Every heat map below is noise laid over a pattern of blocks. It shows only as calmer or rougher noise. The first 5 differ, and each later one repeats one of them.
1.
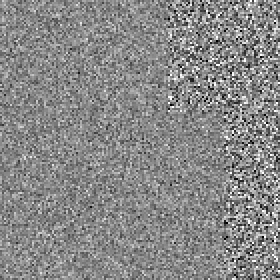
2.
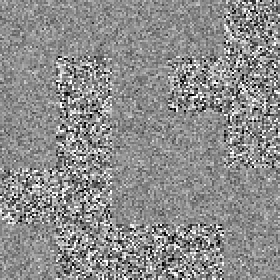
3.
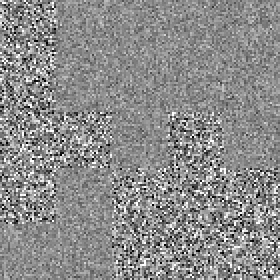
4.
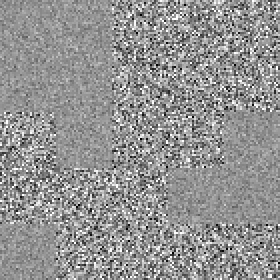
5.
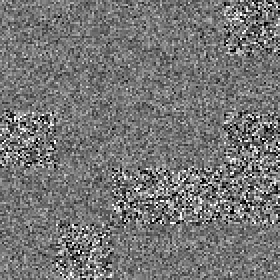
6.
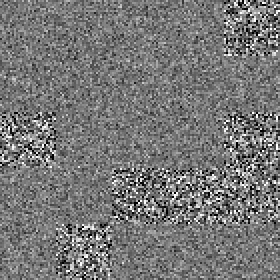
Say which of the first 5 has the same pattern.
5
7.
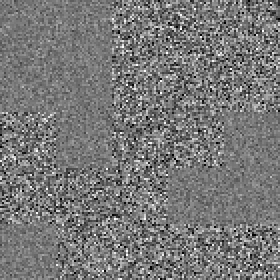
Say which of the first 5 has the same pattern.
4
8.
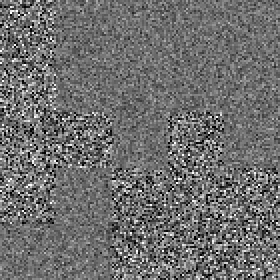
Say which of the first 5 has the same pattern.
3
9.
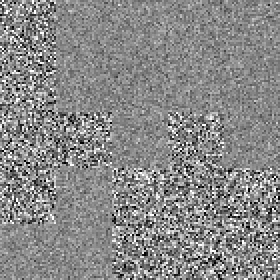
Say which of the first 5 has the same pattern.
3
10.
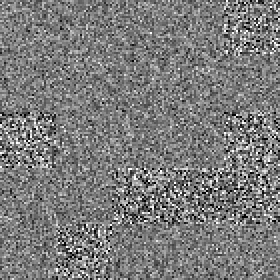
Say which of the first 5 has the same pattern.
5
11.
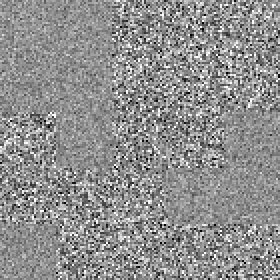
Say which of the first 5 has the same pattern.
4
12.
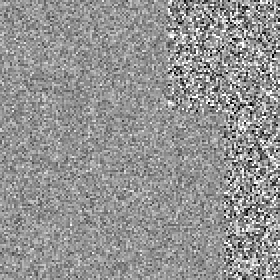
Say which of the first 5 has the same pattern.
1
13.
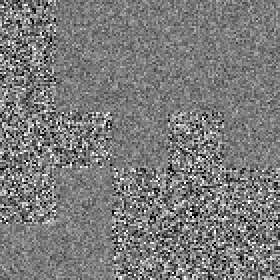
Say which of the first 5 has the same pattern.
3
